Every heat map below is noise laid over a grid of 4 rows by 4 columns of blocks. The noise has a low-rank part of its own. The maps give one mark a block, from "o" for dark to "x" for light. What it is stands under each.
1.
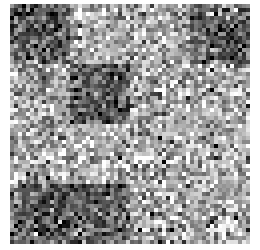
o x x o
x o x x
x x x x
o o x x
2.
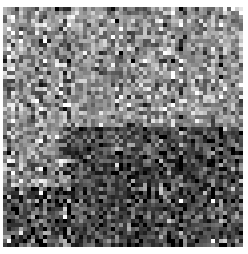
x x x x
x x x x
x o o o
o o o o
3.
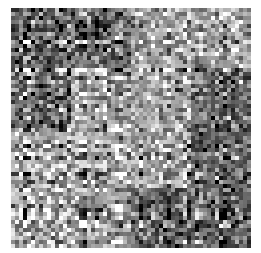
o o x x
o x x o
x x x o
x x o o
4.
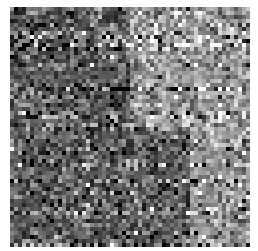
o o x x
o o x x
o o o x
o o o x
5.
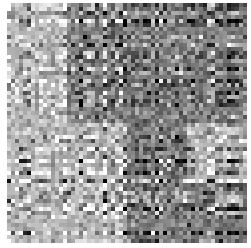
x o o o
x o o o
x x o x
x x o o
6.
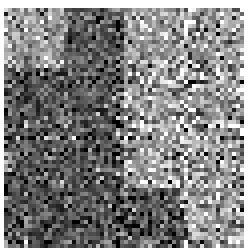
x o x x
o o x x
o o x x
o o o x
